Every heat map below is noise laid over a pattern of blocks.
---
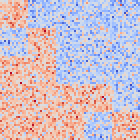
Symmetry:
mirrored about the diagonal from the bottom left
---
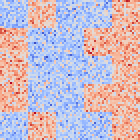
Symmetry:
top and bottom mirror each other
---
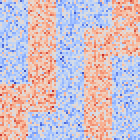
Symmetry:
the same after a half turn
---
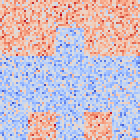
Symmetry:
left and right mirror each other
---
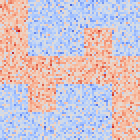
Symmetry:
the same after a half turn
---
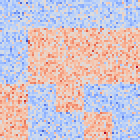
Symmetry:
no symmetry
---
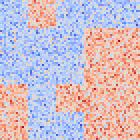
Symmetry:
no symmetry
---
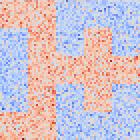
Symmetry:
top and bottom mirror each other
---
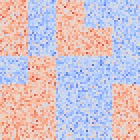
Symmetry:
no symmetry
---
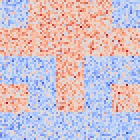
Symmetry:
left and right mirror each other
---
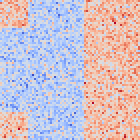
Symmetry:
top and bottom mirror each other
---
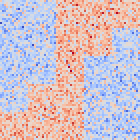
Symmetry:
the same after a half turn
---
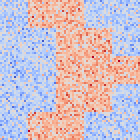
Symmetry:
top and bottom mirror each other
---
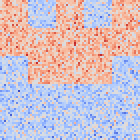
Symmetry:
left and right mirror each other
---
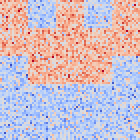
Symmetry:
left and right mirror each other
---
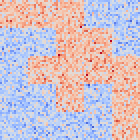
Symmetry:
mirrored about the diagonal from the bottom left
